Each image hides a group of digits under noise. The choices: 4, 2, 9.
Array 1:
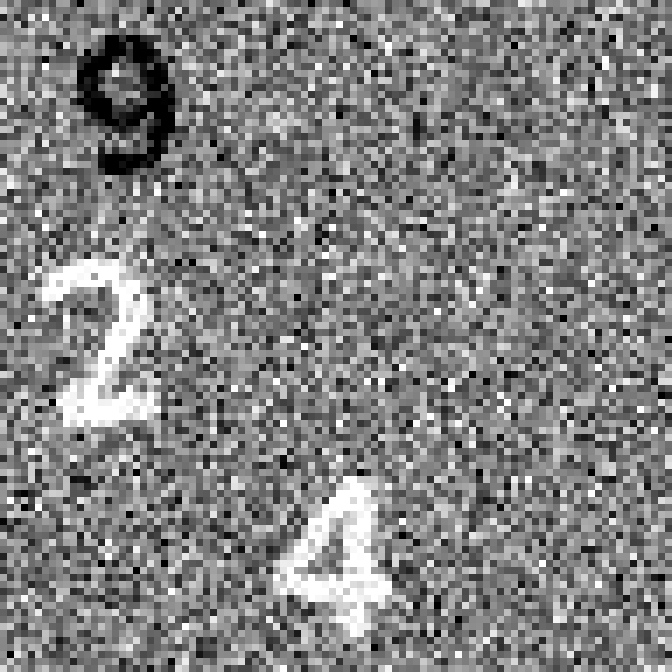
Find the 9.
top left
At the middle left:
2
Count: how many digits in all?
3
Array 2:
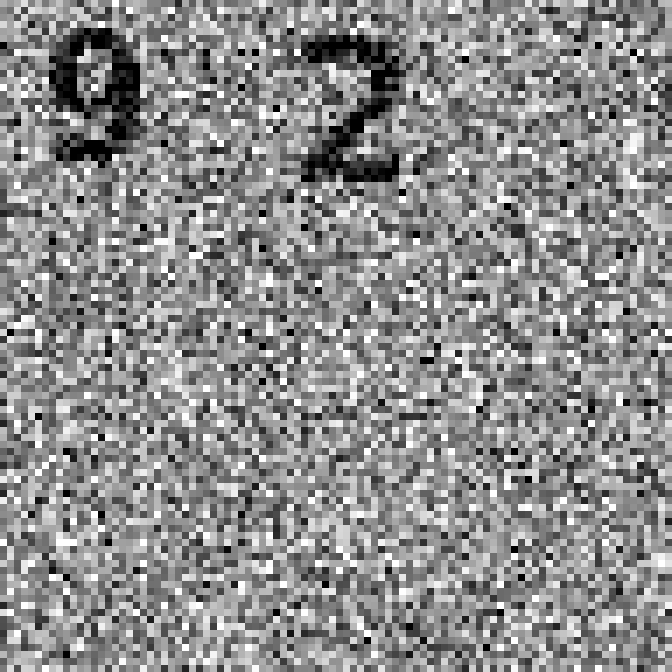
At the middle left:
nothing
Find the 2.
top middle
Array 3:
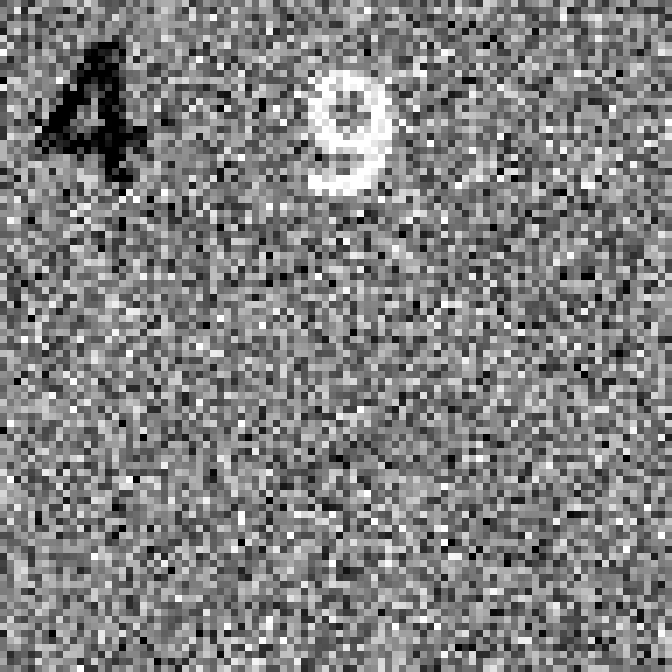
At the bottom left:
nothing
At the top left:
4
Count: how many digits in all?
2
